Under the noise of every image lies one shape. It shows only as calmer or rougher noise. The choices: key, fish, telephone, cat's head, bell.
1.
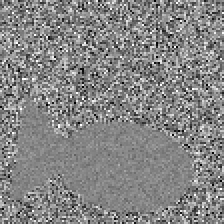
fish
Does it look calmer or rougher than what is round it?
calmer
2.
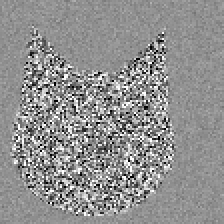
cat's head
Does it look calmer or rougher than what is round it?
rougher
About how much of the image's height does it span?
nearly all
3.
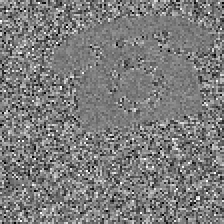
telephone
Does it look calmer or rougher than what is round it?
calmer
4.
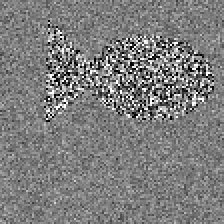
fish
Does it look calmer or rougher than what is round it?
rougher
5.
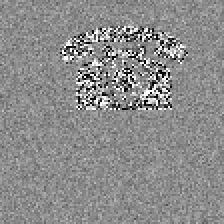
telephone
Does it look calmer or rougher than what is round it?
rougher
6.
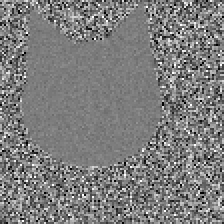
cat's head
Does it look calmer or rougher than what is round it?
calmer
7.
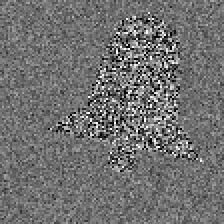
bell
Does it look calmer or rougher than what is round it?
rougher
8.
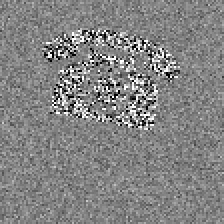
telephone
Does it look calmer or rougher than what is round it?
rougher
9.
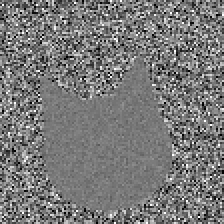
cat's head
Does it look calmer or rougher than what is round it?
calmer
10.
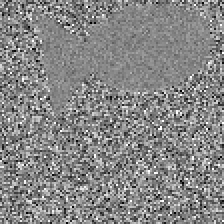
fish
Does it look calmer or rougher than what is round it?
calmer
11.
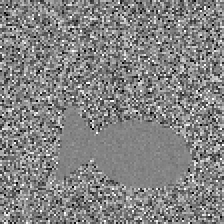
fish
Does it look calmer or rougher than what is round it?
calmer
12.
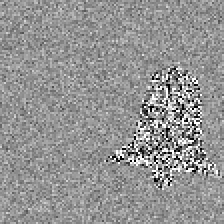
bell
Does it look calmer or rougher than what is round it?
rougher
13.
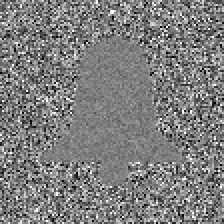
bell
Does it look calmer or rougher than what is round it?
calmer
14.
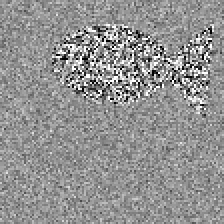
fish
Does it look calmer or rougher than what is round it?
rougher
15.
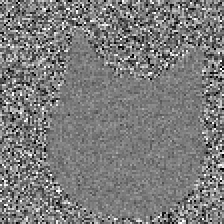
cat's head
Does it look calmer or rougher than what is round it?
calmer
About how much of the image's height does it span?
nearly all
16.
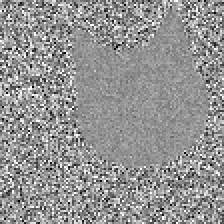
cat's head
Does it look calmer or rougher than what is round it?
calmer
